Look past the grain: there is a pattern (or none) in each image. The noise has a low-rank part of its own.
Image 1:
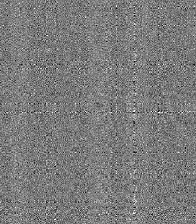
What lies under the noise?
bands of columns
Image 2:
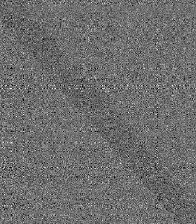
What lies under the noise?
a diagonal band
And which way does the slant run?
top left to bottom right
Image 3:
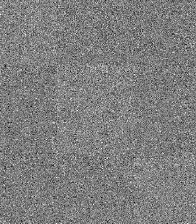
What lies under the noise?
blocks along the diagonal
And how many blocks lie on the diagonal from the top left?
3
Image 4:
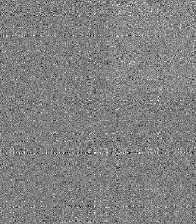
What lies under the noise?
one block
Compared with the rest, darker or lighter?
lighter
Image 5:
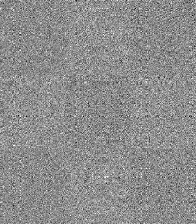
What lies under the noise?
a checkerboard
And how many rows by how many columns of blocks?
3 by 3
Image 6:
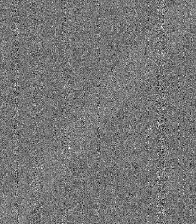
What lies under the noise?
a diagonal band
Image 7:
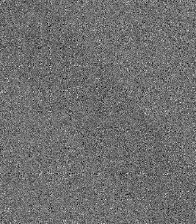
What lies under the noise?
a diagonal band
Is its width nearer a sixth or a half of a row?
a half
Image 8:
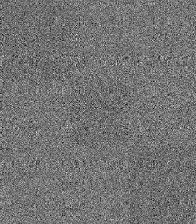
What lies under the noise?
blocks along the diagonal
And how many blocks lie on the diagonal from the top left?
3
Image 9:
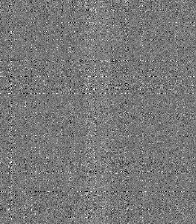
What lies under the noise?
one band of columns
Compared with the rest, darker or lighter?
lighter
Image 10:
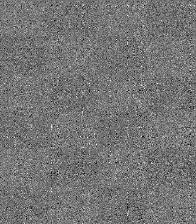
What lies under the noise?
a checkerboard
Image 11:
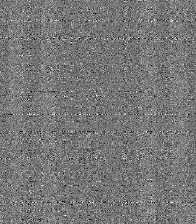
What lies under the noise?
bands of columns
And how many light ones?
4
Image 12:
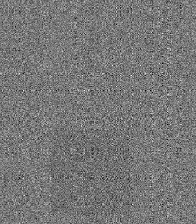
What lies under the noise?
one block
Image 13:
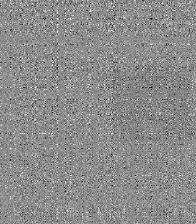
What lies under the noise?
one block
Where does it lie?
middle right
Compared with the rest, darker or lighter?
darker
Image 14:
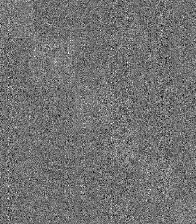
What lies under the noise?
blocks along the diagonal
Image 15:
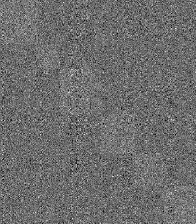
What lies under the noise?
blocks along the diagonal
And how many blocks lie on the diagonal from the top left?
6
